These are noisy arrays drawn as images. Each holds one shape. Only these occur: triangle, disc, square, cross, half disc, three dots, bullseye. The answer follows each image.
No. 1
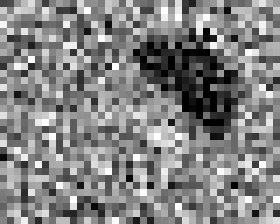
dark half disc
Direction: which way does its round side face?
up and right
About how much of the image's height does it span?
half
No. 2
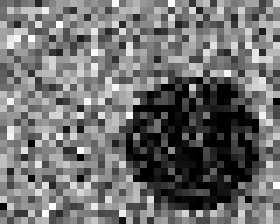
dark disc
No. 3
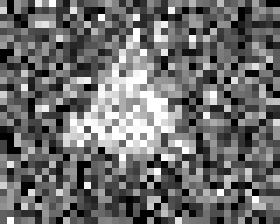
light triangle
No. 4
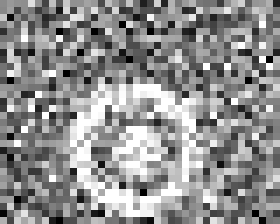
light bullseye
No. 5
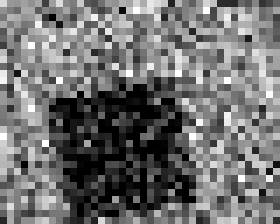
dark square
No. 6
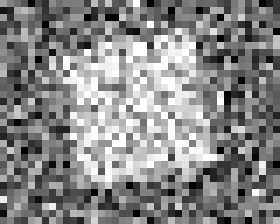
light square
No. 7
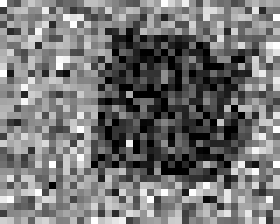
dark square
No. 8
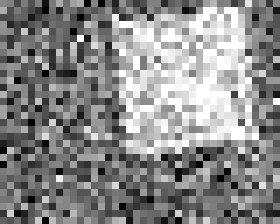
light square
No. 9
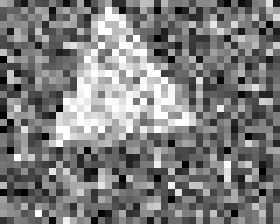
light triangle
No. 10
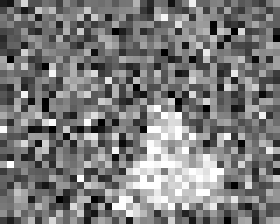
light triangle
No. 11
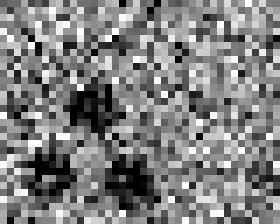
dark three dots
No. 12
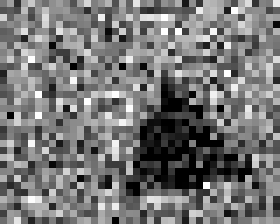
dark triangle
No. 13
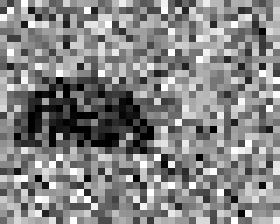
dark half disc
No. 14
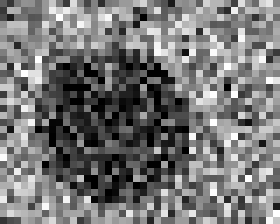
dark disc
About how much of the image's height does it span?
two thirds
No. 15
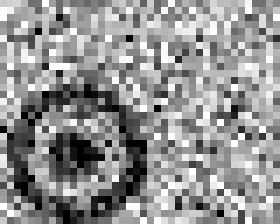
dark bullseye
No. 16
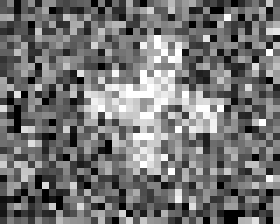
light cross
